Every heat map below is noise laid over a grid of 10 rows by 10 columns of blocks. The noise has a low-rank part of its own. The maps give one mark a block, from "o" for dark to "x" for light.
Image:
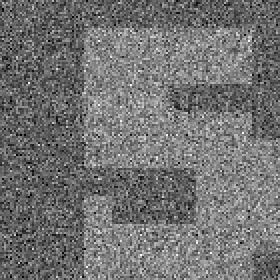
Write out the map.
oooooooooo
oooxxxxxxo
oooxxxxxxo
oooxxxoooo
oooxxxxxxo
oooxxxxxxx
oooooooxxx
oooxoooxxx
oooxxxxxxx
oooxxxxxxo
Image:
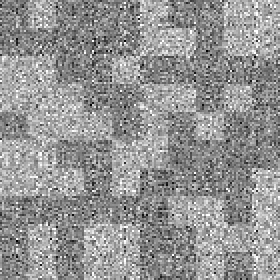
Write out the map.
oxoooxooxx
oooooxxoxx
xxooxooooo
xxxooxxoxo
oxxxoxoxoo
xxooxxoooo
xxxoxoooox
ooooooxxox
oxoxxooxxx
oxoxxooxox
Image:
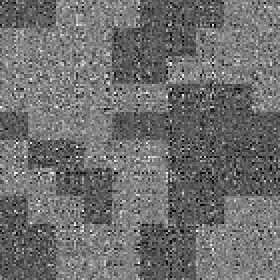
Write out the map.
ooxxxoooxx
xxxxoooxxx
xxxxooxxxx
xxxxxxooox
oxxxoooooo
xooxxxoooo
xxooxxoooo
oxxoxxooxx
ooxxxooxxx
ooxxxooxxx
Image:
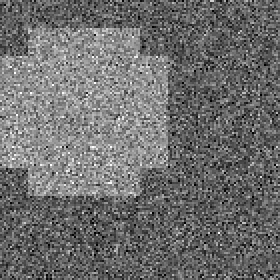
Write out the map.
oooooooooo
oxxxxooooo
xxxxxxoooo
xxxxxxoooo
xxxxxxoooo
xxxxxxoooo
oxxxxooooo
oooooooooo
oooooooooo
oooooooooo
